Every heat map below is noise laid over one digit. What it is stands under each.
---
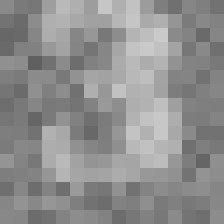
light 3
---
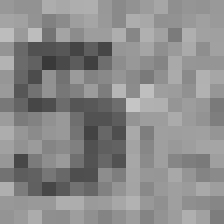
dark 5
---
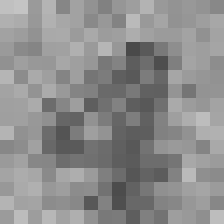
dark 4
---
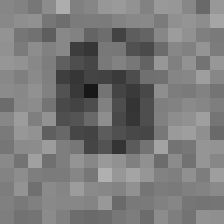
dark 6
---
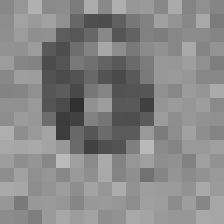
dark 6
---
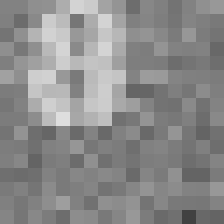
light 8
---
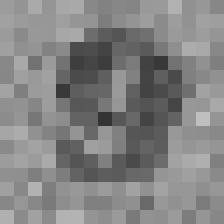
dark 9
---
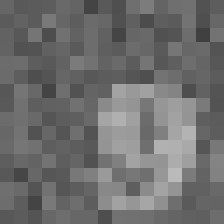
light 9
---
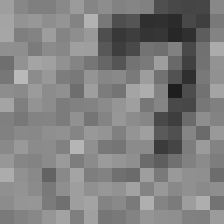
dark 7
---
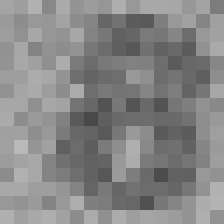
dark 8
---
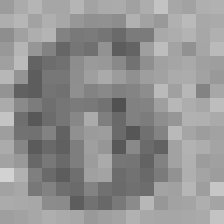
dark 6
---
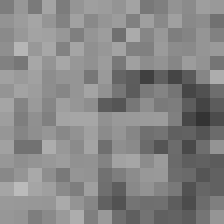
dark 3
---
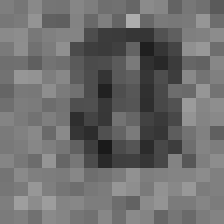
dark 8
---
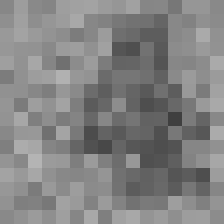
dark 4
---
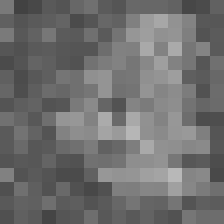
light 4
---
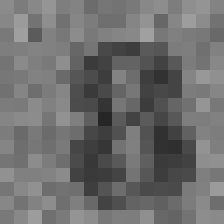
dark 8
